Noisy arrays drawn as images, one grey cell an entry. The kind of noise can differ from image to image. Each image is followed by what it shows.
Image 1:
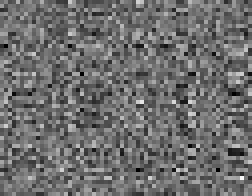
low rank plus noise
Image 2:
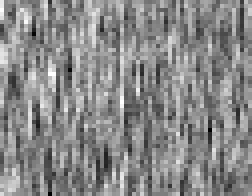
streaked along the columns
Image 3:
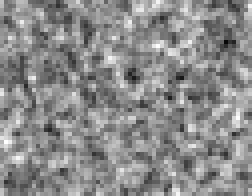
blotchy
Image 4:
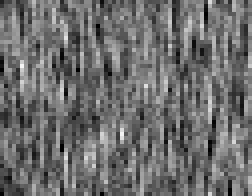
streaked along the columns
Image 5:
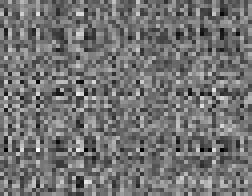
low rank plus noise
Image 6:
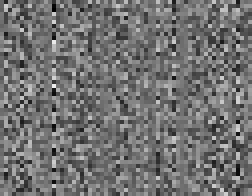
columns of uneven size
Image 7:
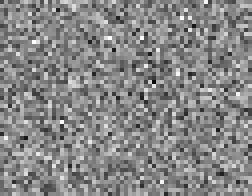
independent entries
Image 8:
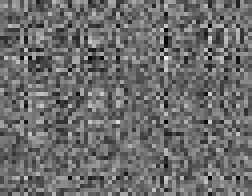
low rank plus noise
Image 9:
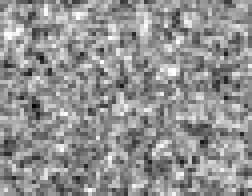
blotchy
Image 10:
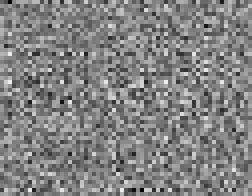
low rank plus noise
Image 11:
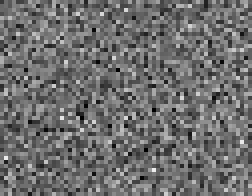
independent entries
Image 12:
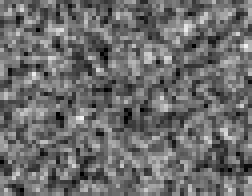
blotchy
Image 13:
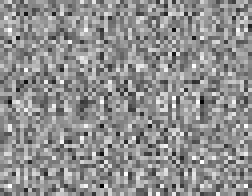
low rank plus noise
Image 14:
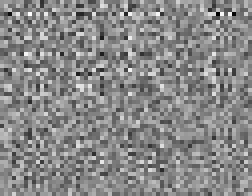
low rank plus noise
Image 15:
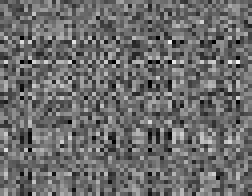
low rank plus noise
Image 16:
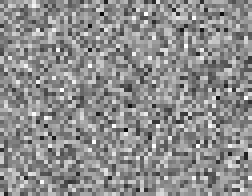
independent entries
